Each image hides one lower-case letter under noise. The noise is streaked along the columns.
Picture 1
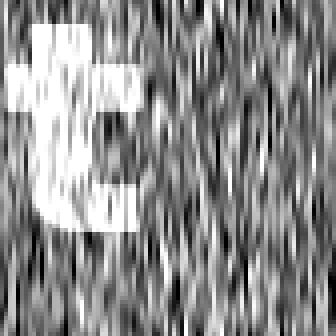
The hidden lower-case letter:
t
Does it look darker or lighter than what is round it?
lighter
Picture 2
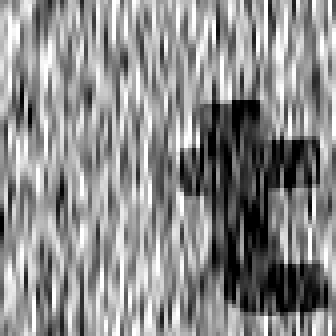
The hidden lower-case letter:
t
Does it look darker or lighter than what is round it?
darker
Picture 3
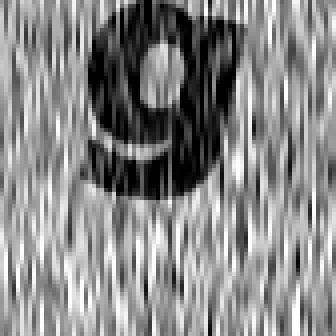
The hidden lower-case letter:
g
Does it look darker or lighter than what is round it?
darker
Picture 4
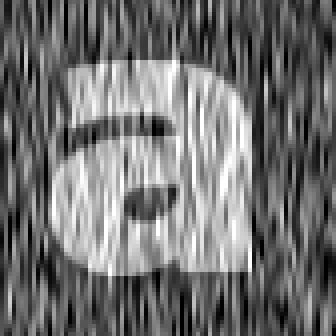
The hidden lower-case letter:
a
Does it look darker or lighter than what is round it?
lighter
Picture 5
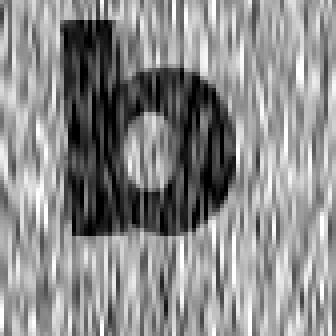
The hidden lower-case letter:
b
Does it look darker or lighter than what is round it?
darker
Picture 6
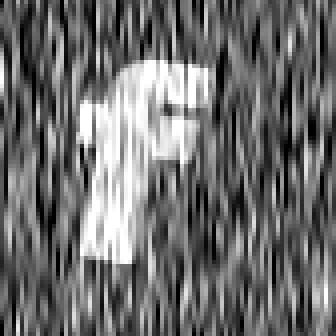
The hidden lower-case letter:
f
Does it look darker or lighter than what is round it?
lighter
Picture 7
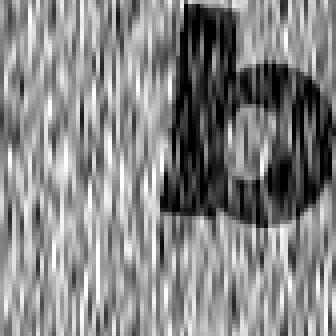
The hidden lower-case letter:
b
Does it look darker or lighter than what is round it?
darker
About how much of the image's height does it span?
two thirds
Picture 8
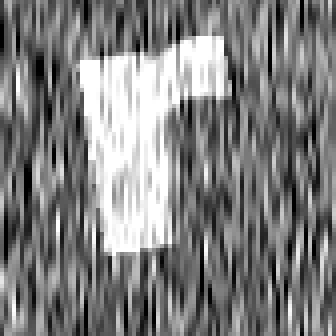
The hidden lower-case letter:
r
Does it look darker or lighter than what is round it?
lighter
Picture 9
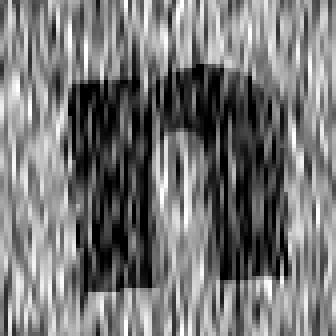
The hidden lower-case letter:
n
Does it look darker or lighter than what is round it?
darker
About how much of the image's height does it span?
two thirds
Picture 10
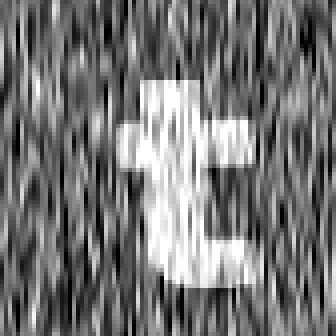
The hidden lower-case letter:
t
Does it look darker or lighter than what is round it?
lighter
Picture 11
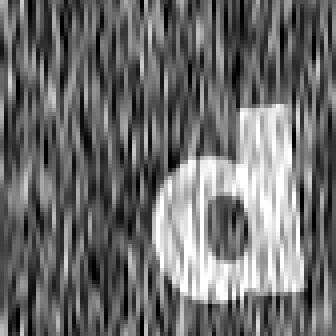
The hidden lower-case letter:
d
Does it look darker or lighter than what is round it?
lighter
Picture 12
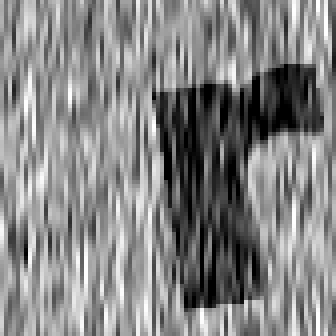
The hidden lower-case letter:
r
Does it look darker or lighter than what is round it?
darker
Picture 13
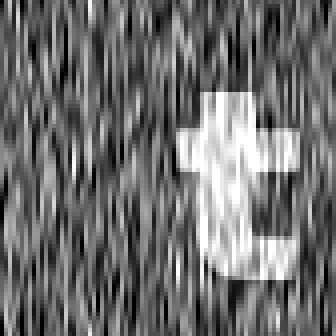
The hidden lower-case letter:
t
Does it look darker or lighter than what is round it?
lighter
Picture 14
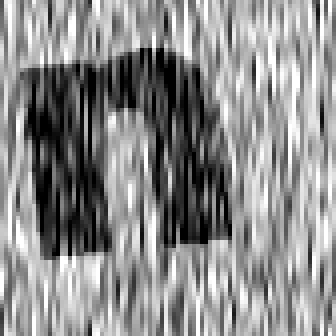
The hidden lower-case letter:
n
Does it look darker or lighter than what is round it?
darker
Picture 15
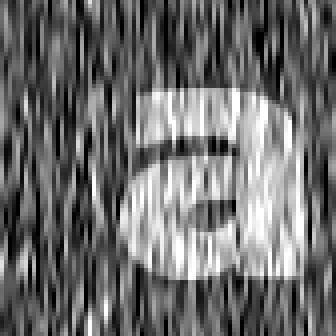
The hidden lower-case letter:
a
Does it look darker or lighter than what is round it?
lighter
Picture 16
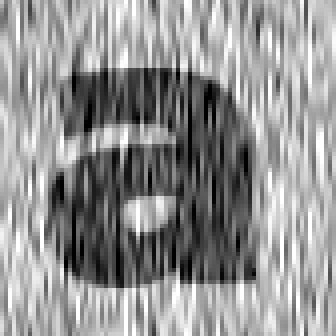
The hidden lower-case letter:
a
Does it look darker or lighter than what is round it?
darker
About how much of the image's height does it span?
two thirds
